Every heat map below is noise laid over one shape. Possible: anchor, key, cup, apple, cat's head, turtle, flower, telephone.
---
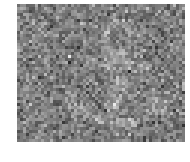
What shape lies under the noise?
anchor
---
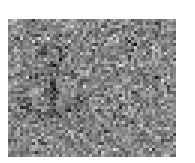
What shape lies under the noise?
anchor
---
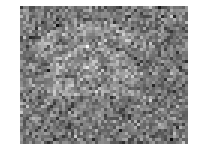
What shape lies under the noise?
telephone
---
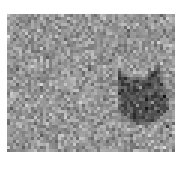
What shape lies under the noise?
cat's head
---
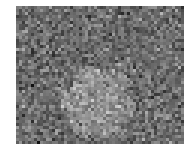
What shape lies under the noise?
flower
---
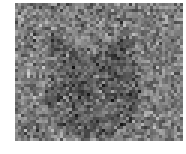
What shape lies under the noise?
cat's head
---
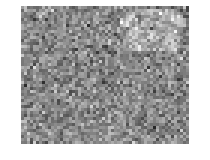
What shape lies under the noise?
telephone
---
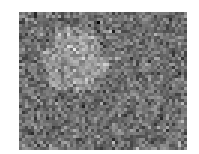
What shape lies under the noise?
flower
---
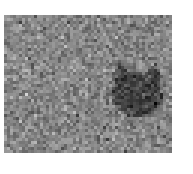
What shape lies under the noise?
cat's head
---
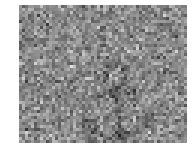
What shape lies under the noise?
anchor
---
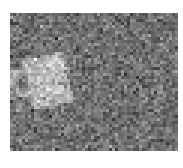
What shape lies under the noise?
cup
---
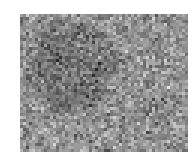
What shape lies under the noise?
flower
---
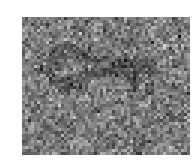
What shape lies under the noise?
key
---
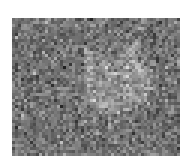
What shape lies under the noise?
cat's head
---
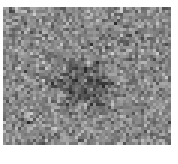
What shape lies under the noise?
turtle
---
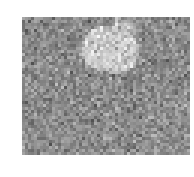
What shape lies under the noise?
apple
